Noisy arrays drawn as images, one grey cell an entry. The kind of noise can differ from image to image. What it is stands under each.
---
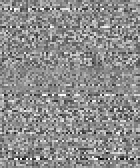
rows of uneven size
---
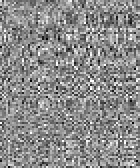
low rank plus noise
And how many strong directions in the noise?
two
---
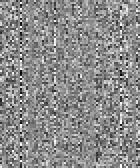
columns of uneven size
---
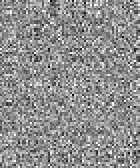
low rank plus noise
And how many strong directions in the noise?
three or four
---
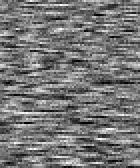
streaked along the rows
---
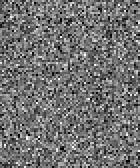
independent entries
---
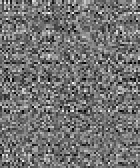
low rank plus noise
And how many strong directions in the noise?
three or four
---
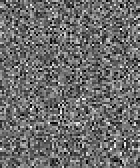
low rank plus noise
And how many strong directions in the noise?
three or four
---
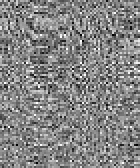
low rank plus noise
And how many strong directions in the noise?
two
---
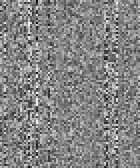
columns of uneven size
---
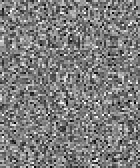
low rank plus noise
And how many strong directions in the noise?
five to eight
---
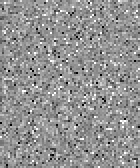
heavy tails
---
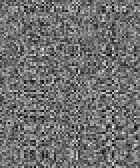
low rank plus noise
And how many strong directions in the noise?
one
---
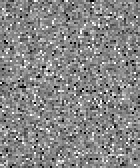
heavy tails
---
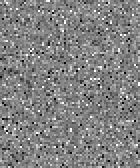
heavy tails
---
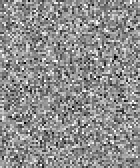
independent entries
